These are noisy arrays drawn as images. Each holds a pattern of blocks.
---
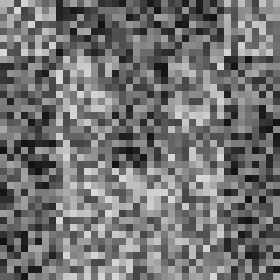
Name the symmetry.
left and right mirror each other
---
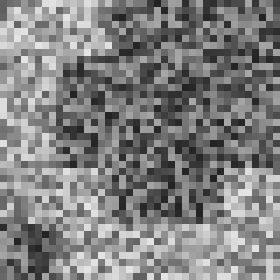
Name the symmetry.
mirrored about the diagonal from the bottom left
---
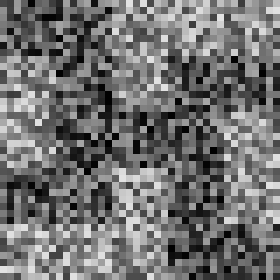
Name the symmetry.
the same after a half turn
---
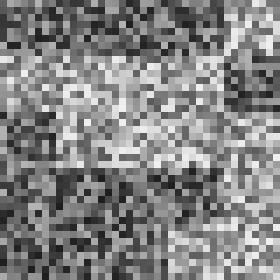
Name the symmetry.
no symmetry
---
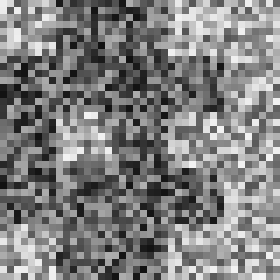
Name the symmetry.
top and bottom mirror each other
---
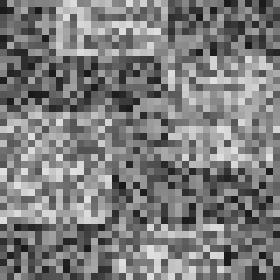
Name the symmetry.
the same after a half turn
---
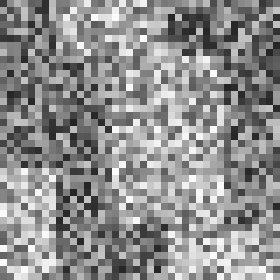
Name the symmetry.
no symmetry
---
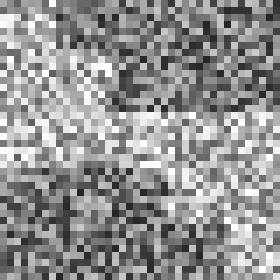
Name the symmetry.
the same after a half turn
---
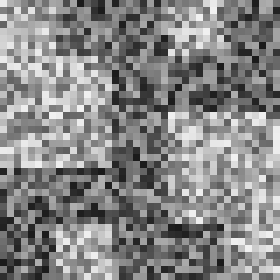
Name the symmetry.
the same after a half turn
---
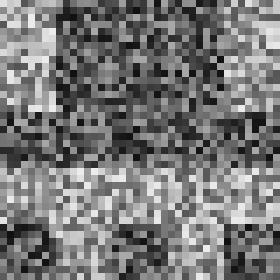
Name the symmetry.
left and right mirror each other
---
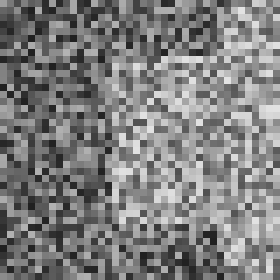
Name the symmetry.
top and bottom mirror each other
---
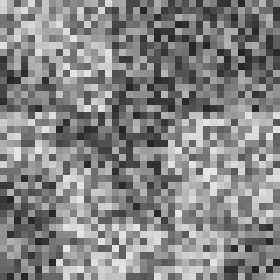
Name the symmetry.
no symmetry
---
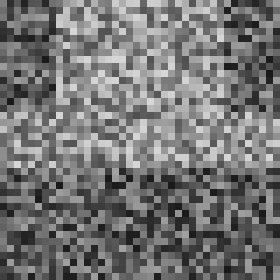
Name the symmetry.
left and right mirror each other
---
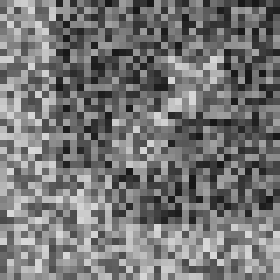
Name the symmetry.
mirrored about the diagonal from the bottom left
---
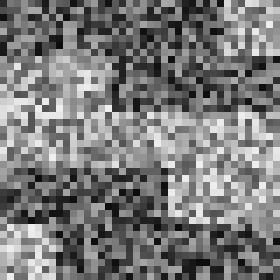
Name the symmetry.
the same after a half turn
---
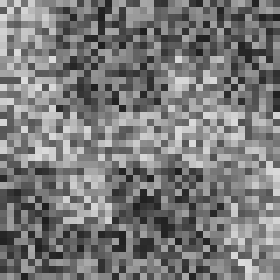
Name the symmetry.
the same after a half turn
